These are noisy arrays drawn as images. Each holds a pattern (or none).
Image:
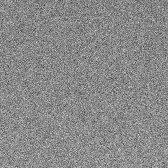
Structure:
a smooth slope
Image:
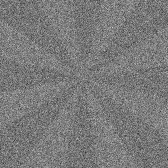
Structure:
spokes from one point
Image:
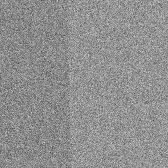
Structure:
a sharp edge
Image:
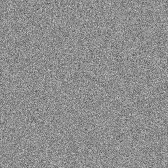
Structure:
only noise
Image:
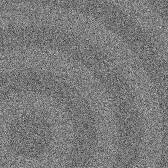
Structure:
rings round one point
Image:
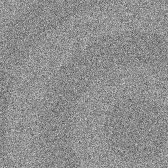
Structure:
rings round one point
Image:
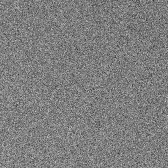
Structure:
a smooth slope
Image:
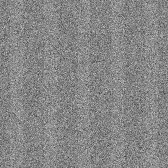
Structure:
vertical stripes
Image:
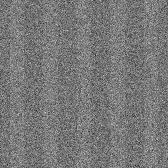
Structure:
vertical stripes
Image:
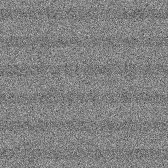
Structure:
horizontal stripes
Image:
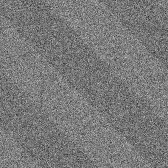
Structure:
diagonal stripes
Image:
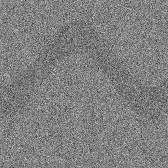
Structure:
a wavy band
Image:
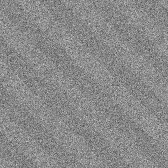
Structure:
diagonal stripes
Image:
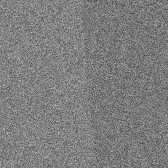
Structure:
a sharp edge
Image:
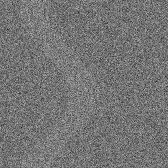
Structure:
a wavy band
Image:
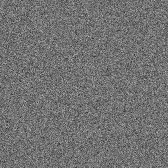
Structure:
only noise
